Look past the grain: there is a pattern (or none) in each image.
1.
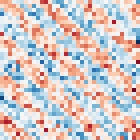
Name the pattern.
diagonal stripes
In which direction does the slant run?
top left to bottom right
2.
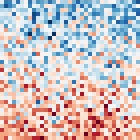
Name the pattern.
a smooth slope
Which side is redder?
bottom
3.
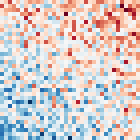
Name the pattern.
a smooth slope
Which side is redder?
top right
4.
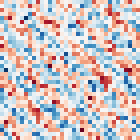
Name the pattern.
diagonal stripes
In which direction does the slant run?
top left to bottom right
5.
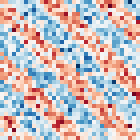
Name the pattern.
diagonal stripes
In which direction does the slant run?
top left to bottom right
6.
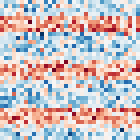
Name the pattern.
horizontal stripes
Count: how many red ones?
3
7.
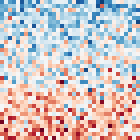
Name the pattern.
a smooth slope
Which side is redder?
bottom
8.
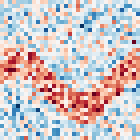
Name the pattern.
a wavy band
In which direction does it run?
left to right
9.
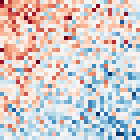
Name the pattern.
a smooth slope
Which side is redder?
top left
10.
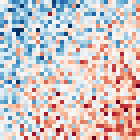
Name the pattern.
a smooth slope
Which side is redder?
bottom right
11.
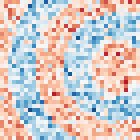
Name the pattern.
rings round one point
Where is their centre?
middle right
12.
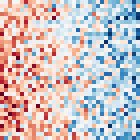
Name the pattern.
a smooth slope
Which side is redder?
left
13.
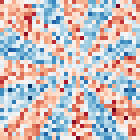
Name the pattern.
spokes from one point
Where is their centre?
centre
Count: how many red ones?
8
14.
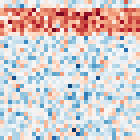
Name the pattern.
one horizontal stripe
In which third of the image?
top
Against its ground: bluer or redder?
redder
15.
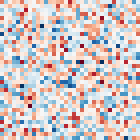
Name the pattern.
only noise
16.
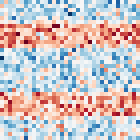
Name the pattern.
horizontal stripes
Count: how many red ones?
2
